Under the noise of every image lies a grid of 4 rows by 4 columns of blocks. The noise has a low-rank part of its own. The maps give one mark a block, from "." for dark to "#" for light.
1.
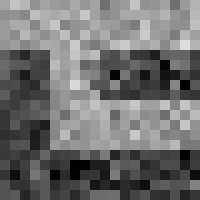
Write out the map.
# # # #
. # . .
. # # #
. . . .
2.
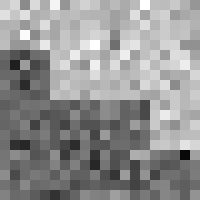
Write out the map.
# # # #
. # # #
. . . #
. . . .
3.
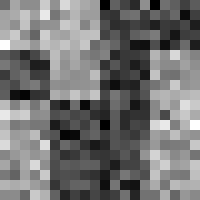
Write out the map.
# # . .
. # . #
# . . #
# . . #
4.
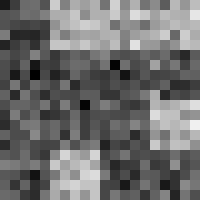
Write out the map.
. # # #
. . . .
. . . #
. # . .
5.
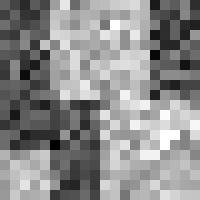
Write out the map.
. # # .
. # # .
. . # #
# . # #
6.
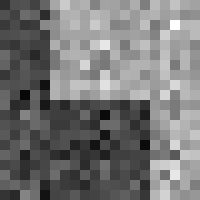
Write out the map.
. # # #
. # # #
. . . #
. . . #
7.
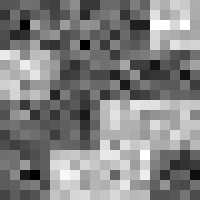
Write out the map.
. . . #
# . . .
. . # #
. # # .
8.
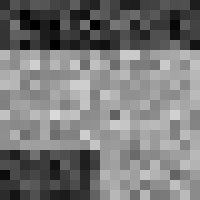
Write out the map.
. . . .
# # # #
# # # #
. . # #
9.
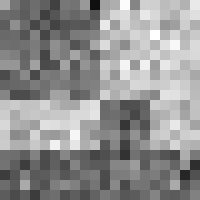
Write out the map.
. . # #
. . # #
# # . #
. . . .
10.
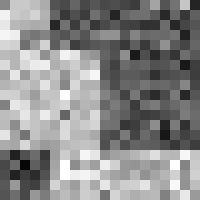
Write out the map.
# . . .
# # . .
# # . .
. # # #
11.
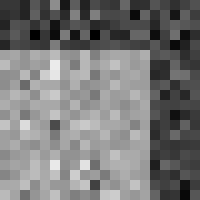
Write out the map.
. . . .
# # # .
# # # .
# # # .
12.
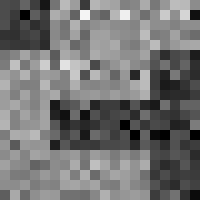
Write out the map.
. # # #
# # # .
# . . .
# # # .
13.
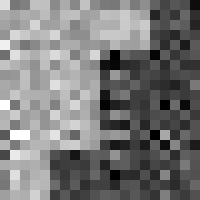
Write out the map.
# # # .
# # . .
# # . .
# . . .
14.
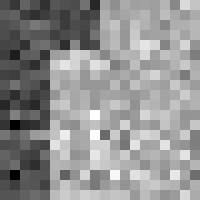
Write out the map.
. . # #
. # # #
. # # #
. # # #
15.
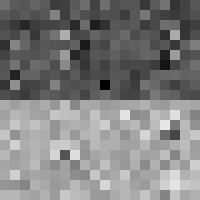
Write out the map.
. . . .
. . . .
# # # #
# # # #
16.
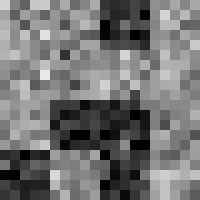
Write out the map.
# # . #
# # # #
# . . #
. # . #
